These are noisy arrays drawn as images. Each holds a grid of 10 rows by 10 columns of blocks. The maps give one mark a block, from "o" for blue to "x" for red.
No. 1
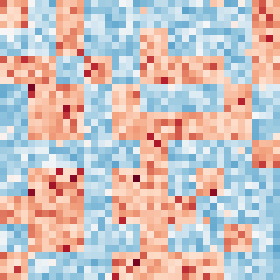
x o x o o o o o o x
o o x o o x o o o x
x x o x o x x x o x
o x x o x o o o x o
o x x o x x x x x o
o o o o o x o o o x
o x x o x x o x o o
x x x o x x x o o o
o x x o o x o o x o
x o o o x x x x o o
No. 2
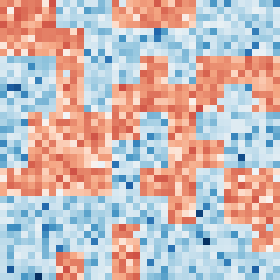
x x o o x x x o o o
x x x o o o o o o o
o o x o o x o x x x
o o x o x x x x o x
o x x x x o x o o o
o x x x o o x x o o
x x x x o x x o x x
o o o o o o x o x x
o o o o x o o o o x
o o x o x o o o o o
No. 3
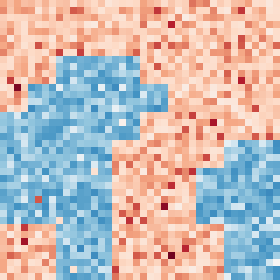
x x x x x x x x x x
x x x x x x x x x x
x x o o o x x x x x
x o o o o o x x x x
o o o o o x x x x x
o o o o x x x x o o
o o o o x x x o o o
o o o o x x x o o o
x x o o x x x x o o
x x o o x x x x o o
